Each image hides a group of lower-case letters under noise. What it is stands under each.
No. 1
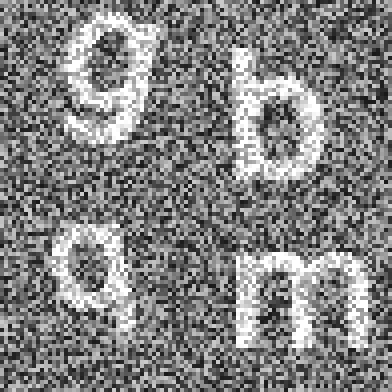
top left: g; top right: b; bottom left: q; bottom right: m
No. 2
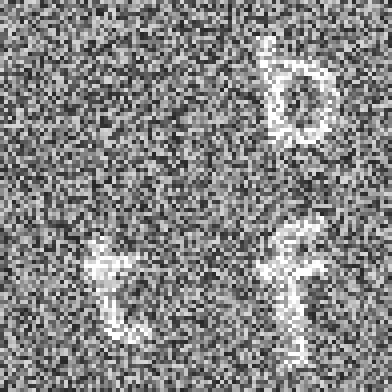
top right: b; bottom left: t; bottom right: f
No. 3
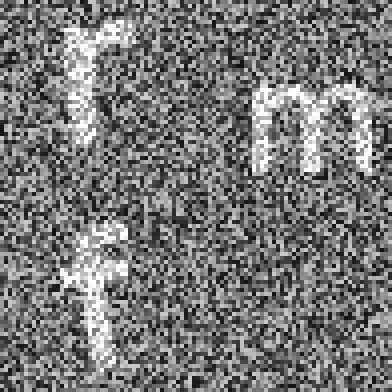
top left: r; top right: m; bottom left: f
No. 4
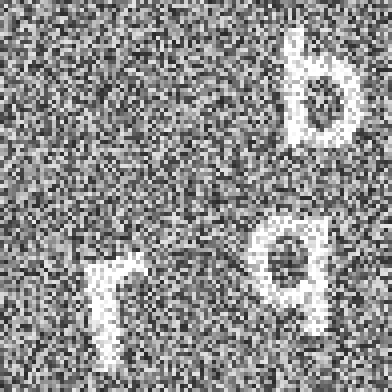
top right: b; bottom left: r; bottom right: q
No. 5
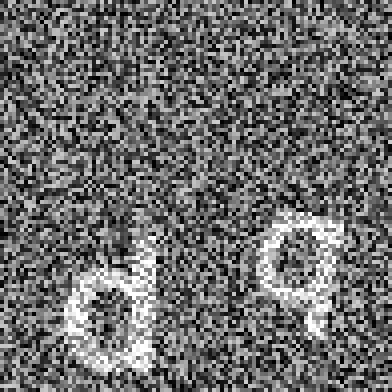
bottom left: d; bottom right: q
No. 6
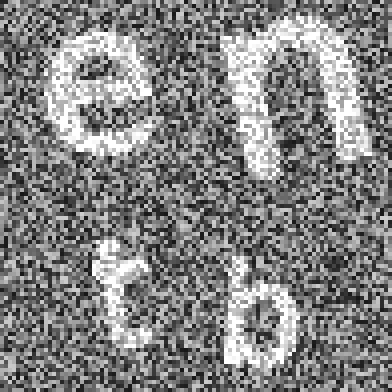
top left: e; top right: n; bottom left: t; bottom right: b
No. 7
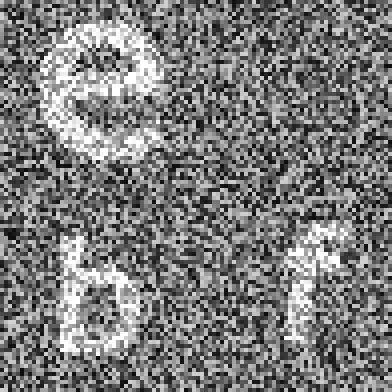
top left: e; bottom left: b; bottom right: f
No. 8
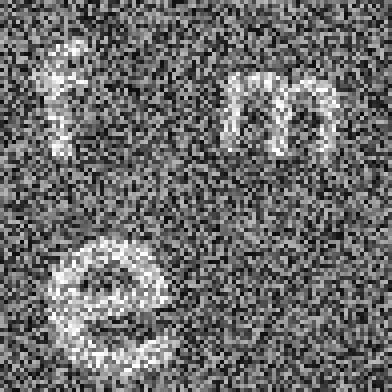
top left: f; top right: m; bottom left: e
